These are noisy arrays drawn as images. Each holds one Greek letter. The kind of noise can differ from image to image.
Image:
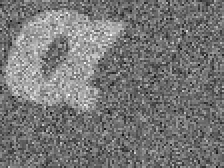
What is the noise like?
independent entries
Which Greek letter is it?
alpha
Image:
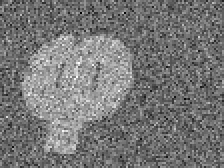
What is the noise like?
independent entries
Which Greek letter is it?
phi
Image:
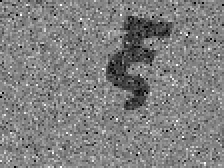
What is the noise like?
heavy tails
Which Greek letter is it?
xi
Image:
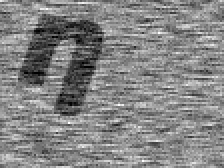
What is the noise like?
streaked along the rows
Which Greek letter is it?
eta
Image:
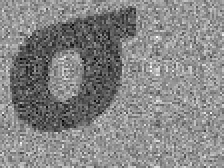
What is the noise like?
low rank plus noise
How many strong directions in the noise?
three or four
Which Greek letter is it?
sigma
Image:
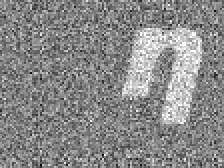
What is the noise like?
low rank plus noise
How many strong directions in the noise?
two
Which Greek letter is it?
eta
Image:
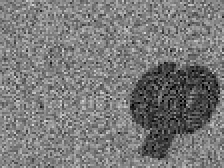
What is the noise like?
low rank plus noise
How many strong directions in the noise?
one
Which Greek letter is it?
phi
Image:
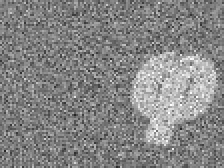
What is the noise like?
low rank plus noise
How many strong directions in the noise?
five to eight
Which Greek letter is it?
phi
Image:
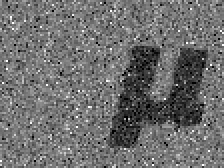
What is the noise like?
heavy tails
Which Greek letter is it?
mu
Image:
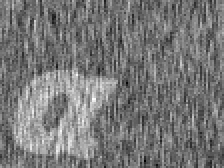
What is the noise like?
streaked along the columns
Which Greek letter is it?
alpha
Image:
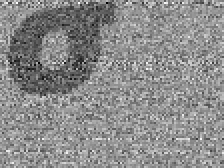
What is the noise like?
rows of uneven size
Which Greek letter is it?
sigma
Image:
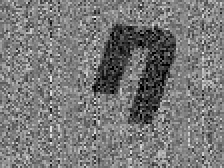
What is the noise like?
columns of uneven size
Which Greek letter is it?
eta
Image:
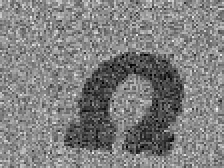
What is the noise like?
low rank plus noise
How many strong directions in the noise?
two
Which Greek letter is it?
omega
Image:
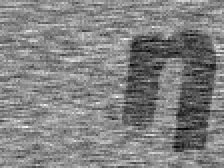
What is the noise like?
streaked along the rows
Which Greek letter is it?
eta
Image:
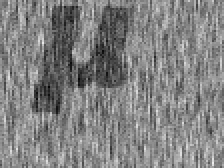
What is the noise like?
streaked along the columns
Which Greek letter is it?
mu
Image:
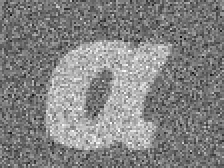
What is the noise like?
independent entries
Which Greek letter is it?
alpha
